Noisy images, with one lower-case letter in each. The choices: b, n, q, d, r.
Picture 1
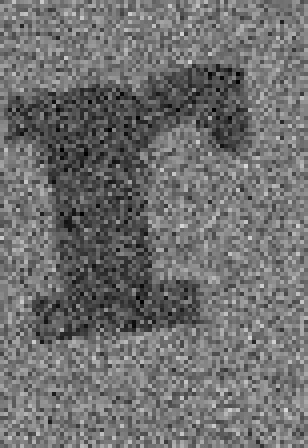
r
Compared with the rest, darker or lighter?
darker
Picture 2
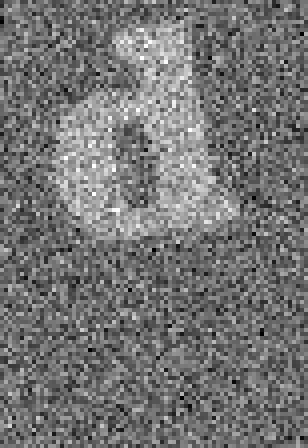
d
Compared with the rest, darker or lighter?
lighter
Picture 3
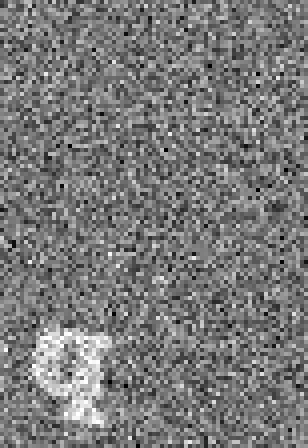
q
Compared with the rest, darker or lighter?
lighter
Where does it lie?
bottom left
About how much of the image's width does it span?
a quarter
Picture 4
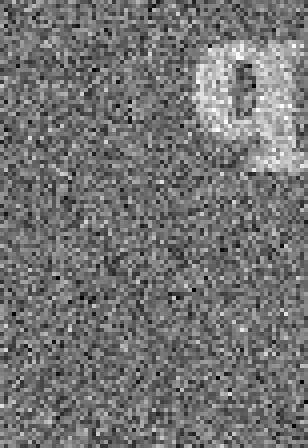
q
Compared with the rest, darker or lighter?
lighter
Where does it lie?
top right
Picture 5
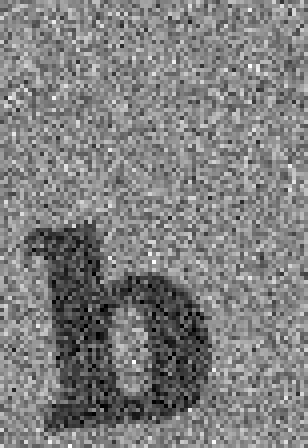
b
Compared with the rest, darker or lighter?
darker
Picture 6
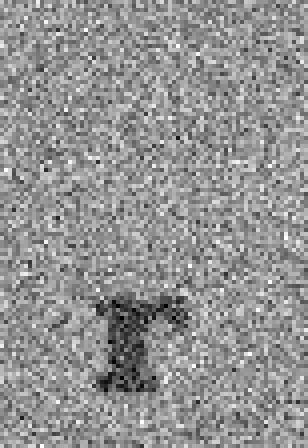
r
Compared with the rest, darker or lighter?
darker
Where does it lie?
bottom middle
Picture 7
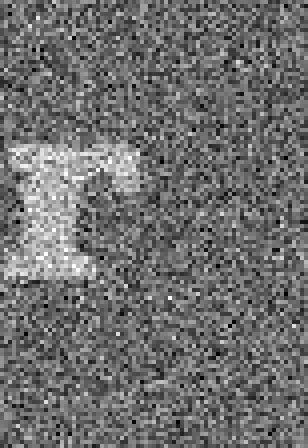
r
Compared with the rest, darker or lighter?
lighter
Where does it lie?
middle left
